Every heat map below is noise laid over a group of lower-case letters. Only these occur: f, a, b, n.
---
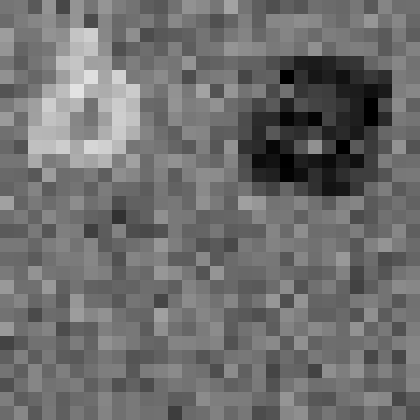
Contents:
top left: light b; top right: dark a
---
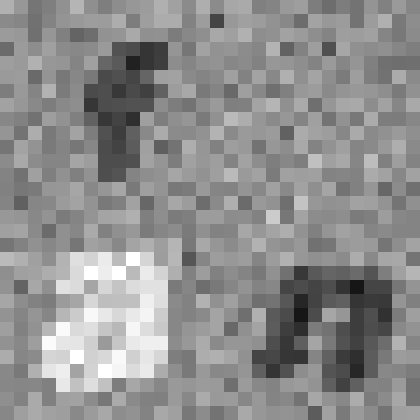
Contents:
top left: dark f; bottom left: light a; bottom right: dark n
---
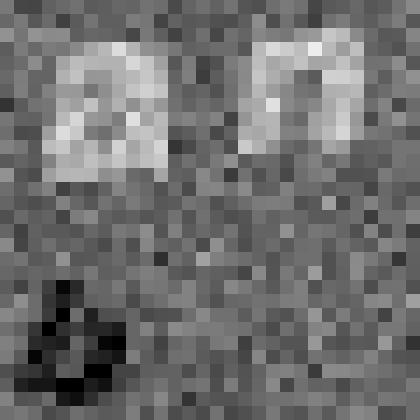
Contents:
top left: light a; top right: light n; bottom left: dark b
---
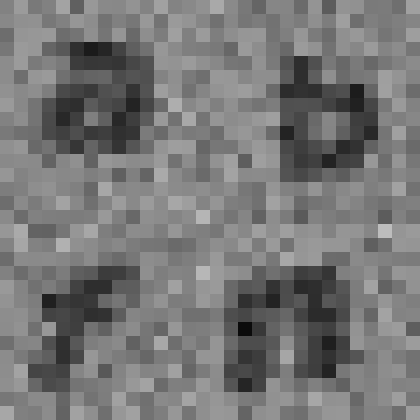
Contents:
top left: dark a; top right: dark b; bottom left: dark f; bottom right: dark n
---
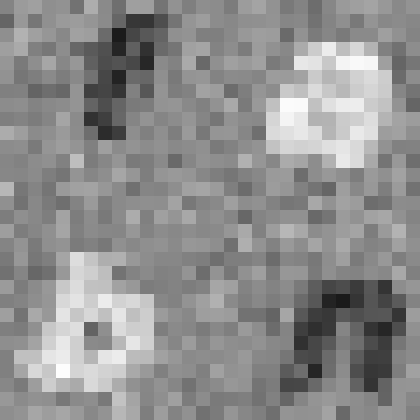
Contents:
top left: dark f; top right: light a; bottom left: light b; bottom right: dark n
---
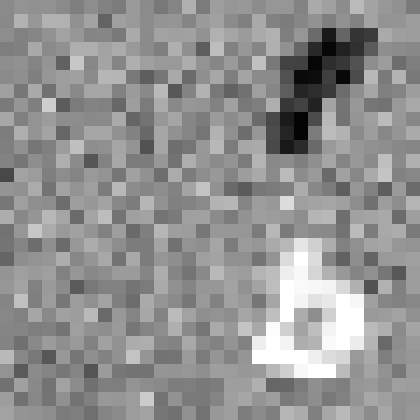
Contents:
top right: dark f; bottom right: light b
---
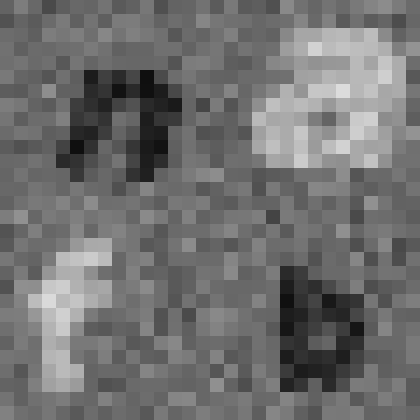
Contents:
top left: dark n; top right: light a; bottom left: light f; bottom right: dark b
